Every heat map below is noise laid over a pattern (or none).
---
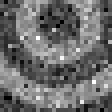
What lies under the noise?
rings round one point
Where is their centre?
top middle
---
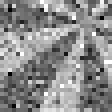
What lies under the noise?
spokes from one point
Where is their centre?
top right
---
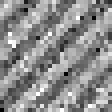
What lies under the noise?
diagonal stripes
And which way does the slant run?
bottom left to top right
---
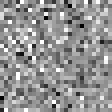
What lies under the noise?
only noise
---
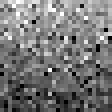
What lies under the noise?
a smooth slope
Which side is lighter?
top
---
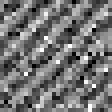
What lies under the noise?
diagonal stripes
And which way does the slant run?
bottom left to top right
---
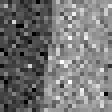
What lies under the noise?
a sharp edge
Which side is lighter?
right
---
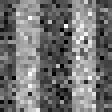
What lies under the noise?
vertical stripes
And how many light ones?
2
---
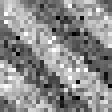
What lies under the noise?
diagonal stripes
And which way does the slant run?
top left to bottom right
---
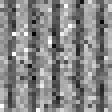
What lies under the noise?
vertical stripes
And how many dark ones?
5
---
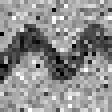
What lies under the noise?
a wavy band
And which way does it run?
left to right
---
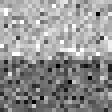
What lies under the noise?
a sharp edge
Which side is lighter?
top
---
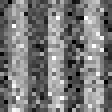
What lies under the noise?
vertical stripes
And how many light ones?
3
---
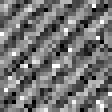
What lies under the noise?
diagonal stripes
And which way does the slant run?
bottom left to top right
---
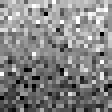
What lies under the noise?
a smooth slope
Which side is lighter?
top
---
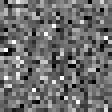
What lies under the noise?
only noise
